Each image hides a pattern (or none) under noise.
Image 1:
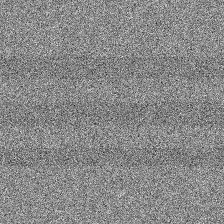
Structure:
bands of rows
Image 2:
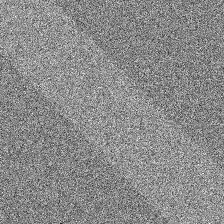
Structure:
a diagonal band
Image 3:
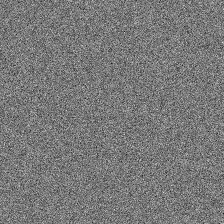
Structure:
only noise
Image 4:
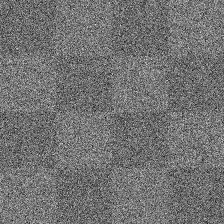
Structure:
a checkerboard
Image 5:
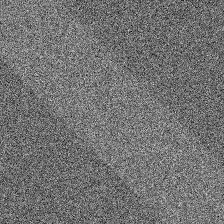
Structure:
a diagonal band
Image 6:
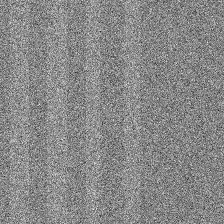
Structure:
bands of columns
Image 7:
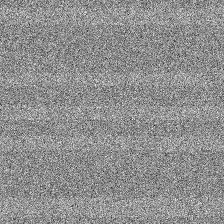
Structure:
bands of rows
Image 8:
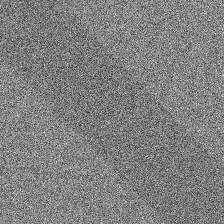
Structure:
a diagonal band
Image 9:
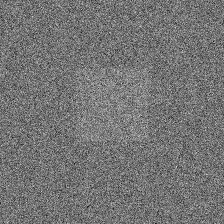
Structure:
one block
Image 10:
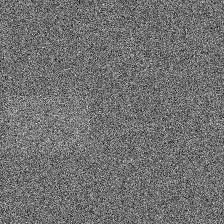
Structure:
one block
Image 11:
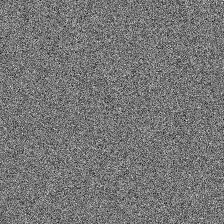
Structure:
only noise
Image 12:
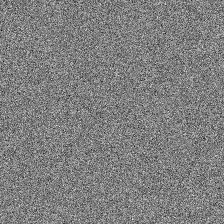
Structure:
only noise
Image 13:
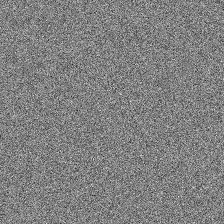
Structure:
only noise
